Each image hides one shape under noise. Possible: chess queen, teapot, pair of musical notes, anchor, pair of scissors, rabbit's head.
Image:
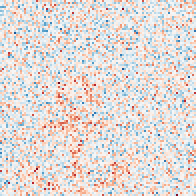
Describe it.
red anchor
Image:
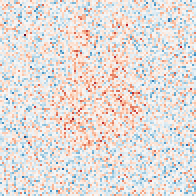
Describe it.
red rabbit's head
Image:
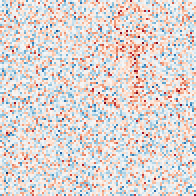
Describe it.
red anchor
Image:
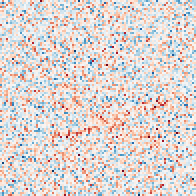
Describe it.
red pair of scissors
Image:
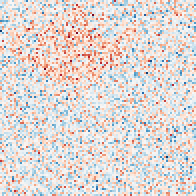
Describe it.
red teapot
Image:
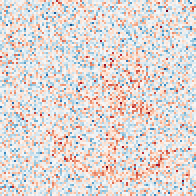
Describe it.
red anchor
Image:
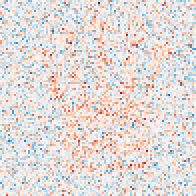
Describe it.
red chess queen
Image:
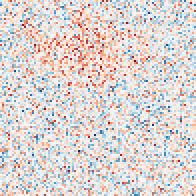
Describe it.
red teapot
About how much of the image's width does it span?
two thirds
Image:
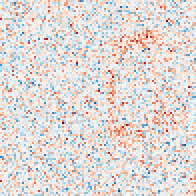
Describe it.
red pair of musical notes
